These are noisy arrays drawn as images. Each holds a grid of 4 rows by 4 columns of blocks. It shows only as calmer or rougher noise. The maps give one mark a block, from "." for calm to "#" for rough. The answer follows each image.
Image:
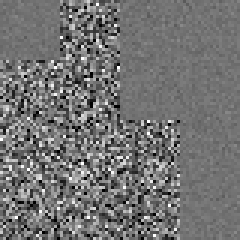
.#..
##..
###.
###.
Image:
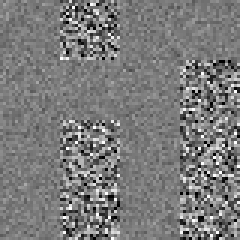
.#..
...#
.#.#
.#.#
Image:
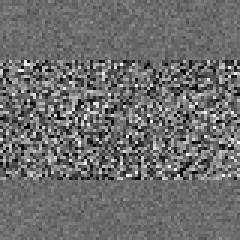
....
####
####
....
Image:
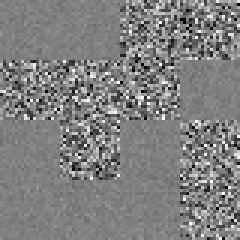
..##
###.
.#.#
...#
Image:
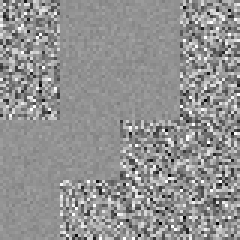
#..#
#..#
..##
.###
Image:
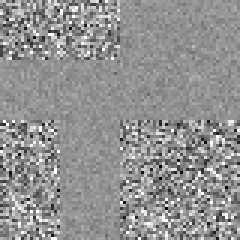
##..
....
#.##
#.##
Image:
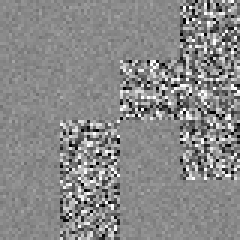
...#
..##
.#.#
.#..
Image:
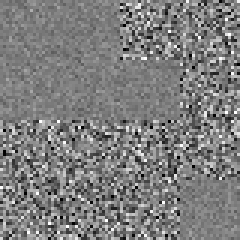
..##
...#
####
###.
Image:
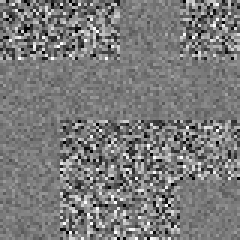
##.#
....
.###
.##.
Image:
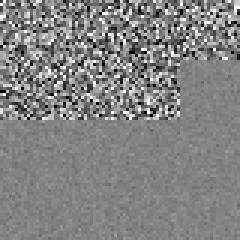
####
###.
....
....
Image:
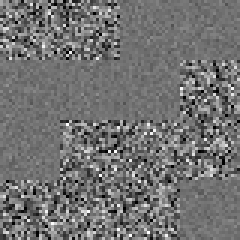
##..
...#
.###
###.
